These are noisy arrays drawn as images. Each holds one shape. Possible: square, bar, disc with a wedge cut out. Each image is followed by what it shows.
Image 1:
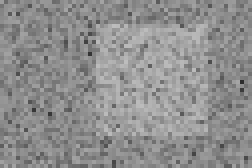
square
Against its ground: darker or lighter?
lighter
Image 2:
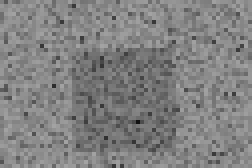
square
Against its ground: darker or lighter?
darker
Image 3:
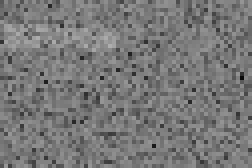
bar
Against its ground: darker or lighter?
lighter
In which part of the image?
top left
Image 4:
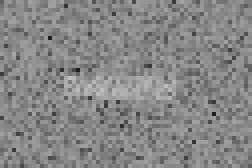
bar
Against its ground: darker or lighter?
lighter
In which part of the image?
centre
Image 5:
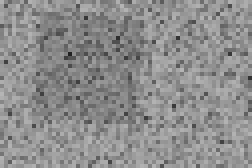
square
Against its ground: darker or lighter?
darker
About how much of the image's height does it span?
two thirds
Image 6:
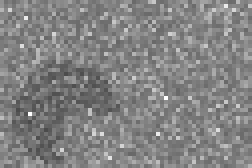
disc with a wedge cut out
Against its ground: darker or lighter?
darker
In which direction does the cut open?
down and right
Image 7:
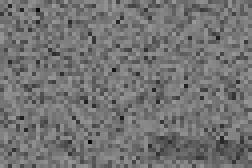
bar
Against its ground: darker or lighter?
darker
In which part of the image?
bottom right
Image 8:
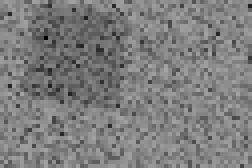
square
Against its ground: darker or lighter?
darker
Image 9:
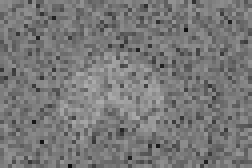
disc with a wedge cut out
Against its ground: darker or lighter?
lighter
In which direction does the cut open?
down
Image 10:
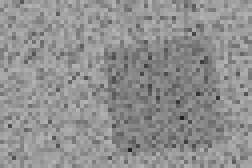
square
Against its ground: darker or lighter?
darker
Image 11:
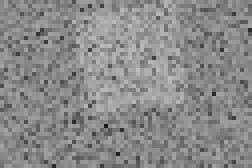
square
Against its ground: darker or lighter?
lighter
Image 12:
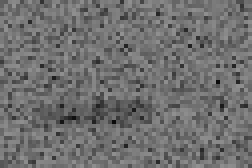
bar
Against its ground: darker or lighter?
darker
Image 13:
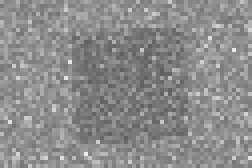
square
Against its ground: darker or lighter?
darker
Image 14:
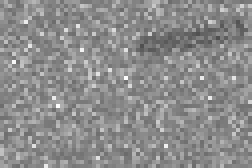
bar
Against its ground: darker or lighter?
darker
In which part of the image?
top right
